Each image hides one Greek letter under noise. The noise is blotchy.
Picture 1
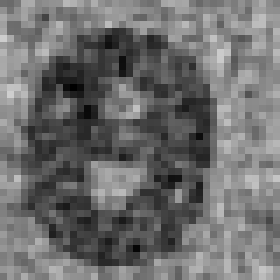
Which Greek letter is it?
theta
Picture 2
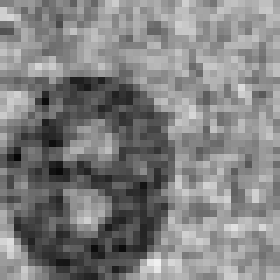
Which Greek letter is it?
theta
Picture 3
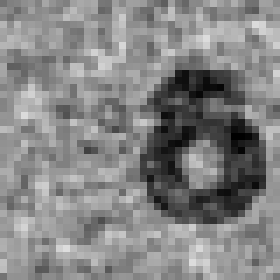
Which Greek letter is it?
delta
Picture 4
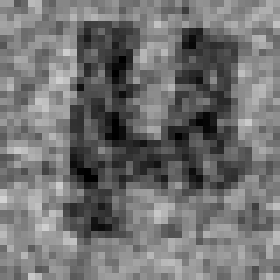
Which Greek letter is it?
mu
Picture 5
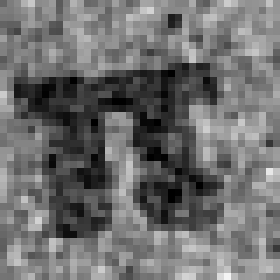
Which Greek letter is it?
pi
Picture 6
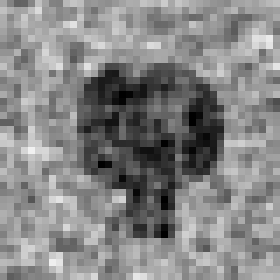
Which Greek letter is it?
phi
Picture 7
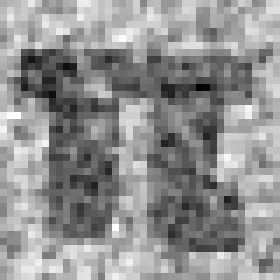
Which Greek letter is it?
pi
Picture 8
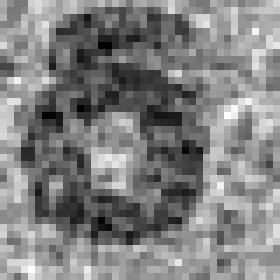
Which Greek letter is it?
delta
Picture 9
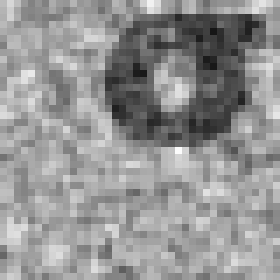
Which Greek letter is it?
sigma
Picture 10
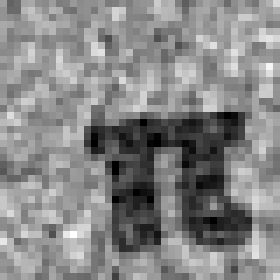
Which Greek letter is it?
pi
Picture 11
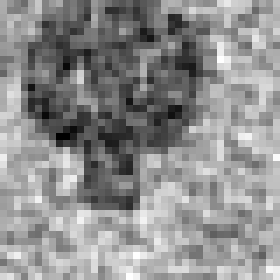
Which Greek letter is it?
phi
